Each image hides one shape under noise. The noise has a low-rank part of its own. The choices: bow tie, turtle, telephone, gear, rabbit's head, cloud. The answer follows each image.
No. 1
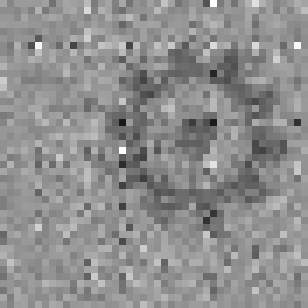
dark gear
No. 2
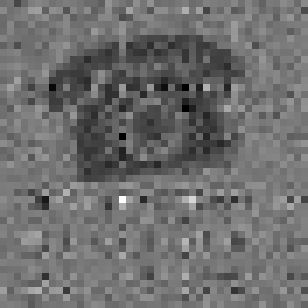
dark telephone
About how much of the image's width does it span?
two thirds
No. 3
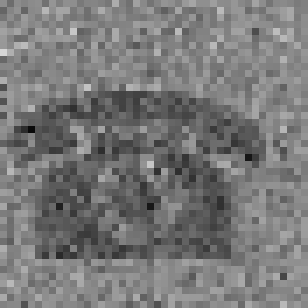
dark telephone
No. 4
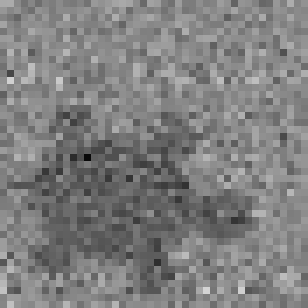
dark turtle
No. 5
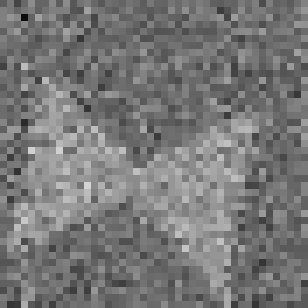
light bow tie
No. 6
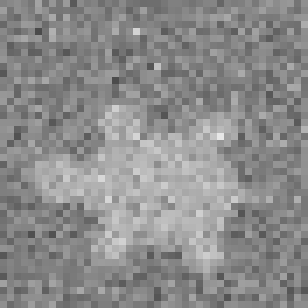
light turtle
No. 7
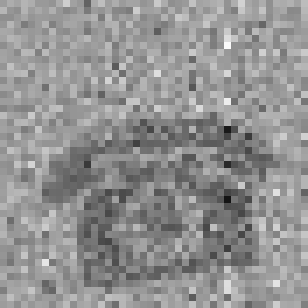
dark telephone
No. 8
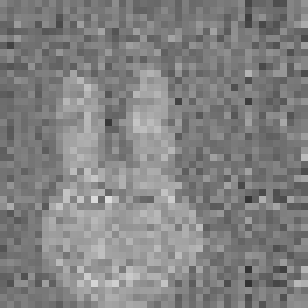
light rabbit's head
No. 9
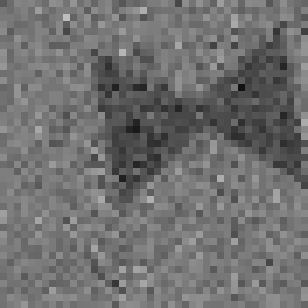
dark bow tie
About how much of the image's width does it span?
two thirds
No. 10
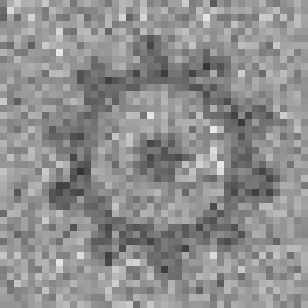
dark gear
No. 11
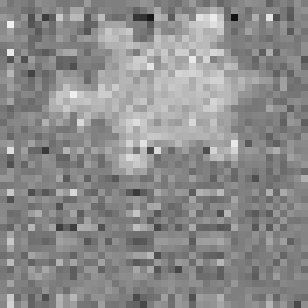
light turtle
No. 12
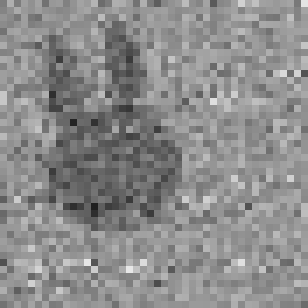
dark rabbit's head
